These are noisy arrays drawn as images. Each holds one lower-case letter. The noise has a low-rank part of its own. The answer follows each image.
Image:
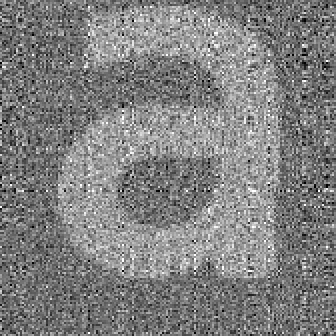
a
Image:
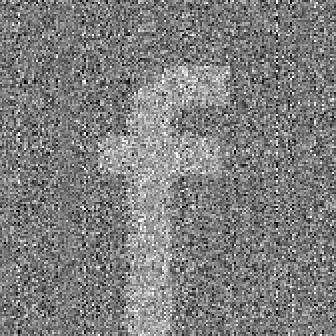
f
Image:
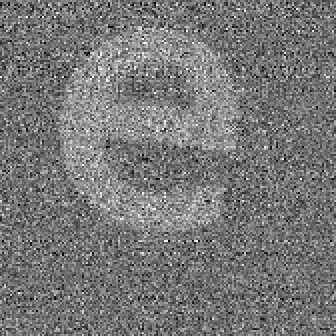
e
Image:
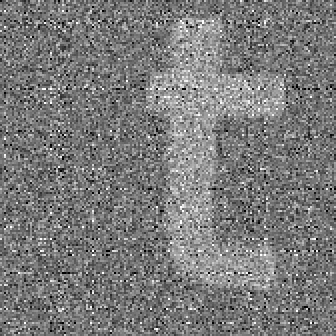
t
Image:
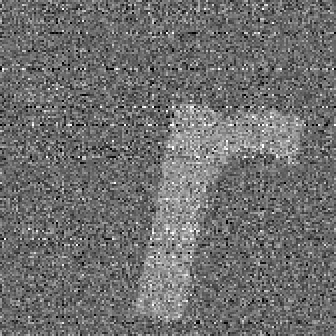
r
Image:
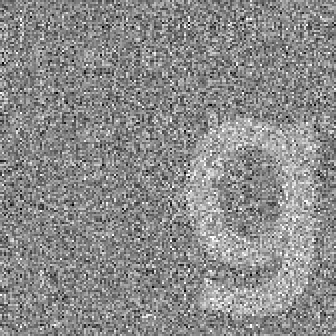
g
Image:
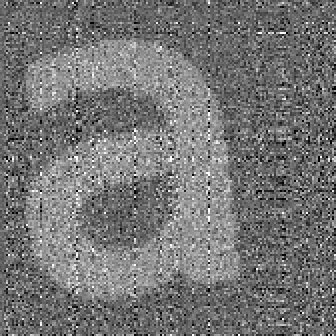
a
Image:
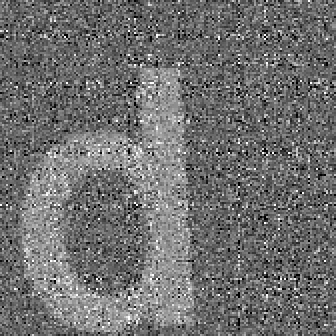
d
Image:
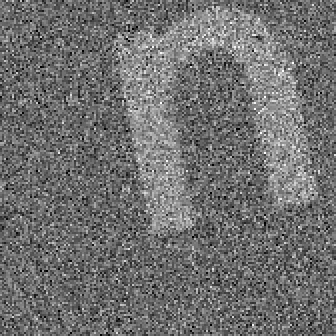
n
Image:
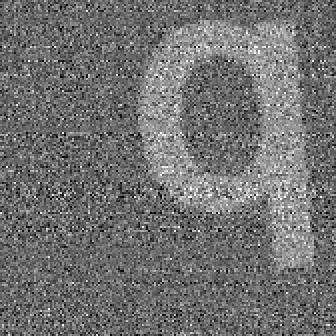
q
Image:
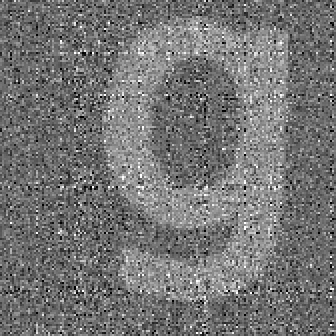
g
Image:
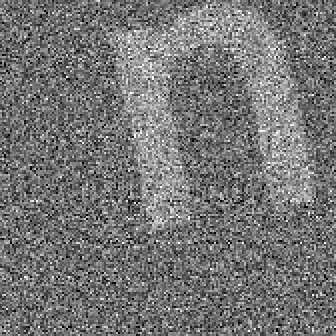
n
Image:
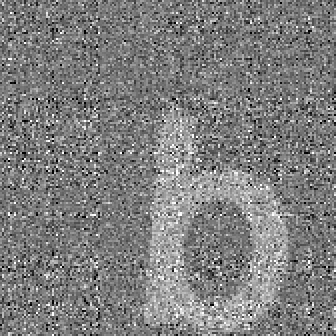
b
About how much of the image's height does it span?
two thirds
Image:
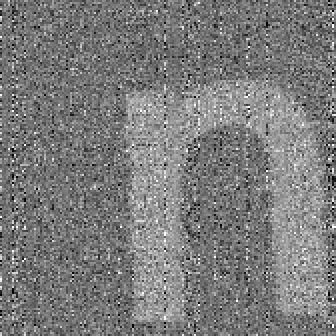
n
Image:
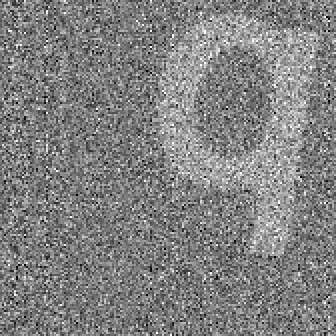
q
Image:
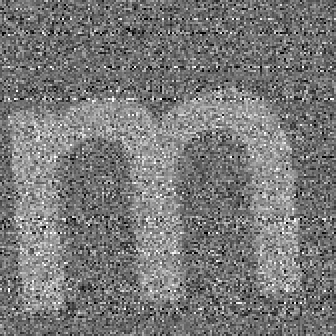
m
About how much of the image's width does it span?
nearly all
